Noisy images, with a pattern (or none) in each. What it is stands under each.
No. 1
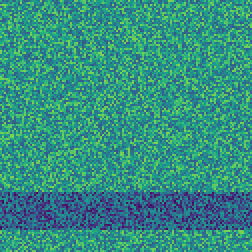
one band of rows
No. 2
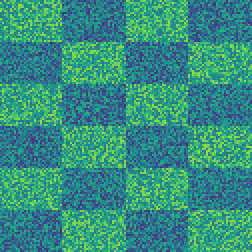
a checkerboard
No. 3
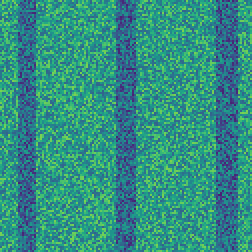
bands of columns
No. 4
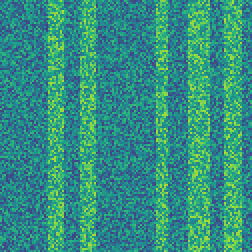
bands of columns
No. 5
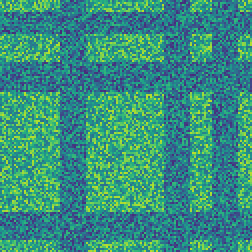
bands of rows crossing bands of columns
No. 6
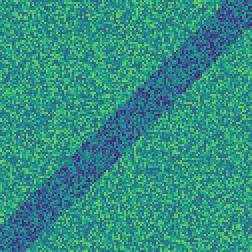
a diagonal band
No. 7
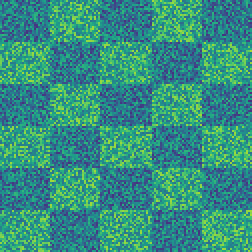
a checkerboard
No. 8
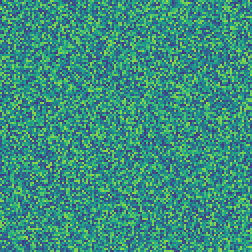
only noise
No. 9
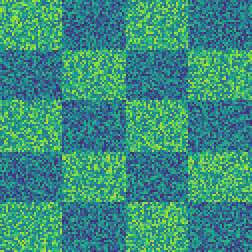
a checkerboard
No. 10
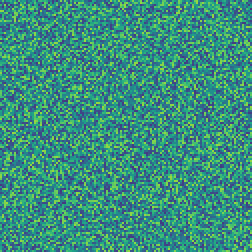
only noise
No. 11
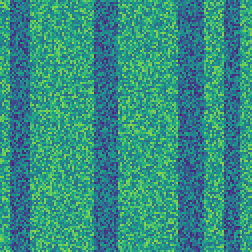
bands of columns
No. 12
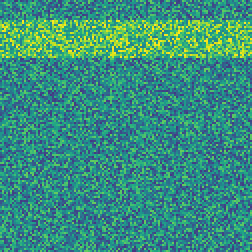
one band of rows
